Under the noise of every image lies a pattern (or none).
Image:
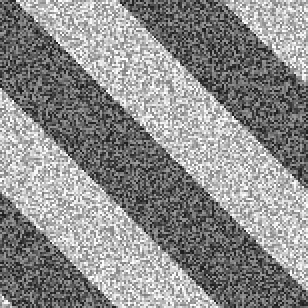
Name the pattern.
diagonal stripes
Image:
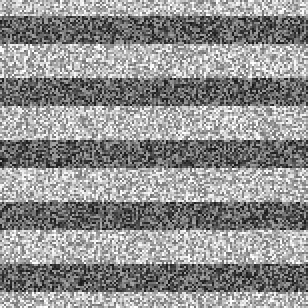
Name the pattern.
horizontal stripes
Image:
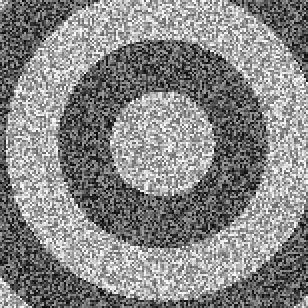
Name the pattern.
rings round one point
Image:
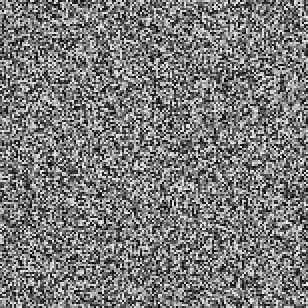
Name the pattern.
only noise
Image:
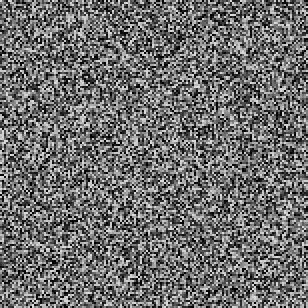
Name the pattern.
only noise
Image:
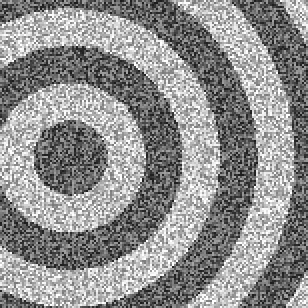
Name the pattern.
rings round one point
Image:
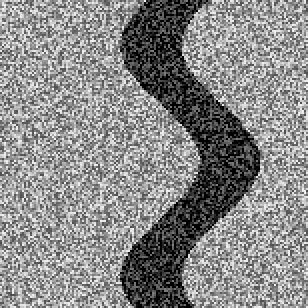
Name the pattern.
a wavy band
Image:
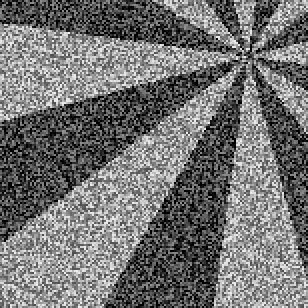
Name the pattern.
spokes from one point
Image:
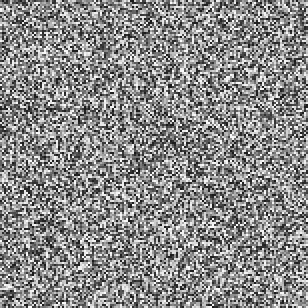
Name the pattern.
only noise
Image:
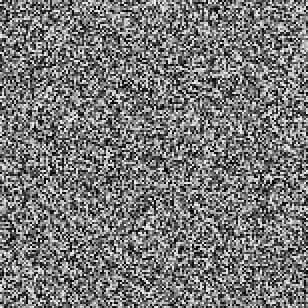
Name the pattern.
only noise
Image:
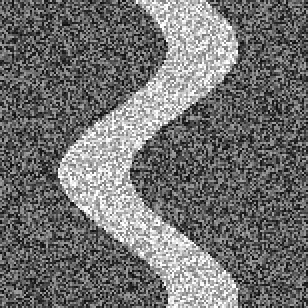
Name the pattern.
a wavy band
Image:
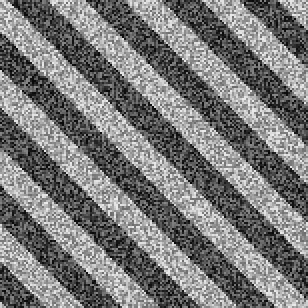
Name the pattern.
diagonal stripes
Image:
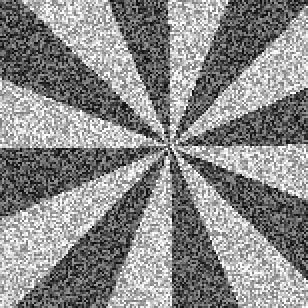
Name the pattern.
spokes from one point
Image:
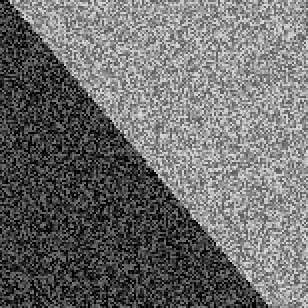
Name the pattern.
a sharp edge
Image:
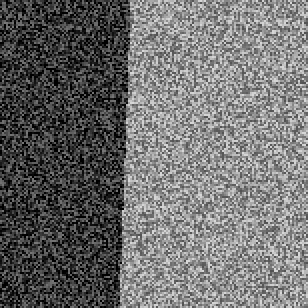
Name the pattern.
a sharp edge
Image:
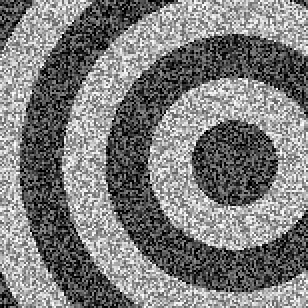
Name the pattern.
rings round one point
